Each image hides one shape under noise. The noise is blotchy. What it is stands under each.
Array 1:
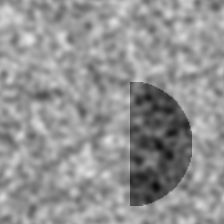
half disc
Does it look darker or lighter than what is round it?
darker
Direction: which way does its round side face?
right
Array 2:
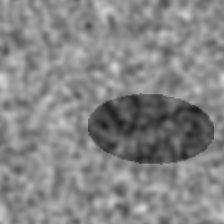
ellipse
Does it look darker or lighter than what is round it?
darker
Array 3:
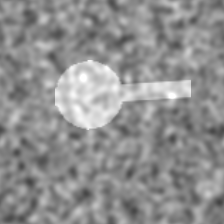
lollipop
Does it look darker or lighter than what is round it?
lighter
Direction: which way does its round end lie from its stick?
left
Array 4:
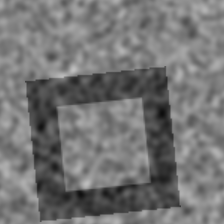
square frame
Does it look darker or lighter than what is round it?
darker
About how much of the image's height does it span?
two thirds
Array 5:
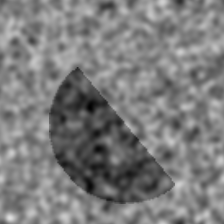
half disc
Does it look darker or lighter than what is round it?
darker
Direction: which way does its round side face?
down and left
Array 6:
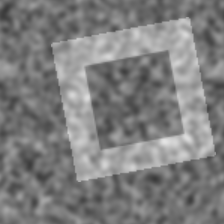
square frame
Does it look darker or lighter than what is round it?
lighter
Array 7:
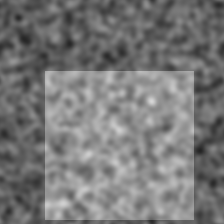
square
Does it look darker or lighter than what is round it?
lighter
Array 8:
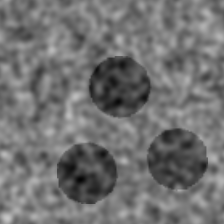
three dots
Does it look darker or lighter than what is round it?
darker
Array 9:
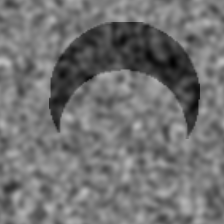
crescent
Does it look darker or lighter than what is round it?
darker
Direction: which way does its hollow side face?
down
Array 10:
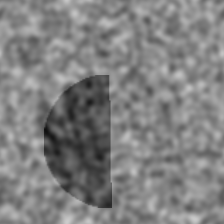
half disc
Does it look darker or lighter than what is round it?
darker
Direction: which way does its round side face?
left
